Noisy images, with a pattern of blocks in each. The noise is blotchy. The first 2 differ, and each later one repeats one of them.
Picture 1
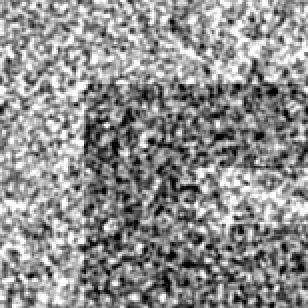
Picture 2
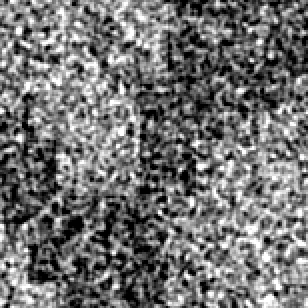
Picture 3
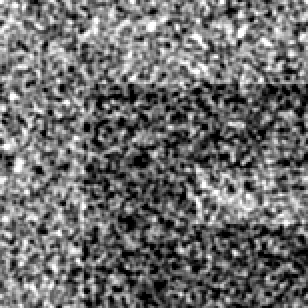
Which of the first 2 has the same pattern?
1
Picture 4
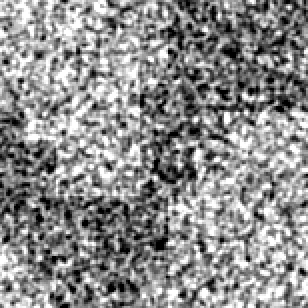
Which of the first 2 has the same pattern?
2
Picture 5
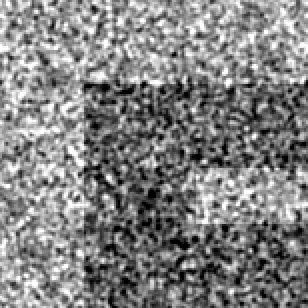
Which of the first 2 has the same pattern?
1
